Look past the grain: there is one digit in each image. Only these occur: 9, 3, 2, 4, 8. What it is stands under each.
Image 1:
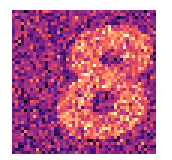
8
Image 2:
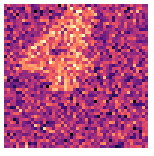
4
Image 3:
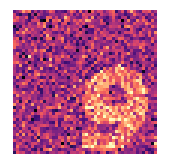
9
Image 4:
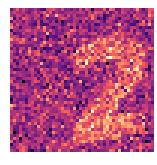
2
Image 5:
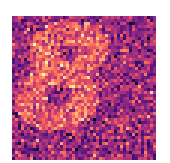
8
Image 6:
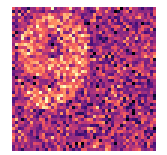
9
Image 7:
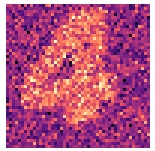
4
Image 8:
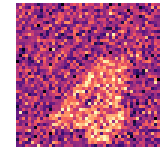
4
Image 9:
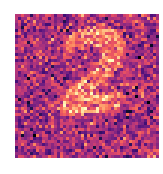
2
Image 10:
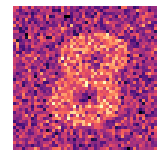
8
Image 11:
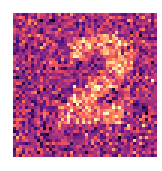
2
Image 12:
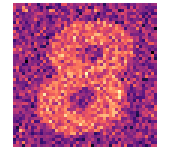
8
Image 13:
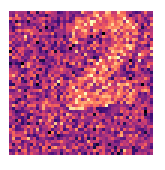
2
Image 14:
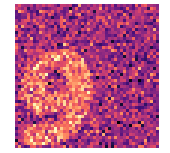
9
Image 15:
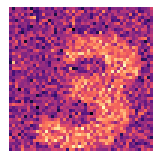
3
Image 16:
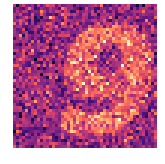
9
